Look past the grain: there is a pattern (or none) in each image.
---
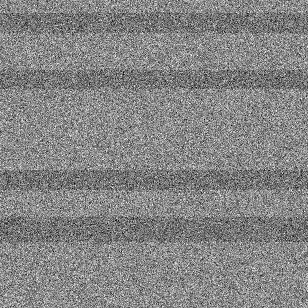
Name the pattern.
bands of rows
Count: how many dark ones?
4
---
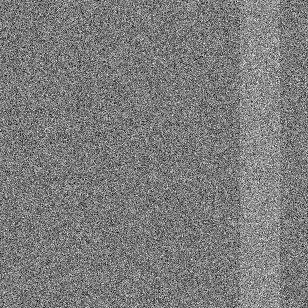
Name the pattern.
one band of columns
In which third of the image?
right
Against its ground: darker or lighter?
lighter
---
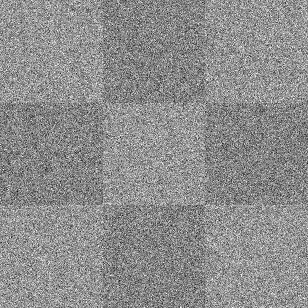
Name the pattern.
a checkerboard
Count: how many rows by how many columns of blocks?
3 by 3
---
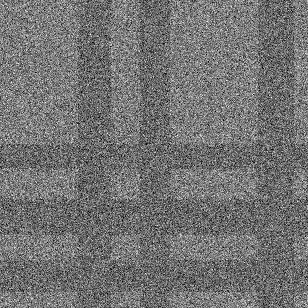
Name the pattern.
bands of rows crossing bands of columns
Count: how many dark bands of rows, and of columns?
3 and 3
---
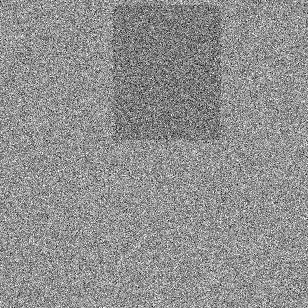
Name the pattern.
one block
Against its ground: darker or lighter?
darker
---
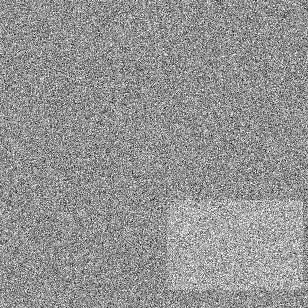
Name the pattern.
one block
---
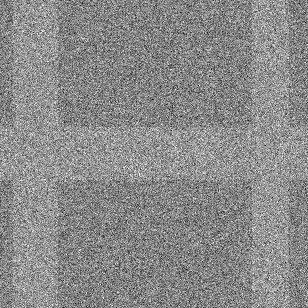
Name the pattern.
bands of rows crossing bands of columns
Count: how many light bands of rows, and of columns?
1 and 2
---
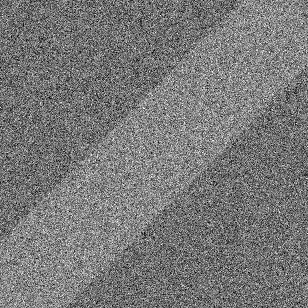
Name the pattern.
a diagonal band
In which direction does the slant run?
bottom left to top right
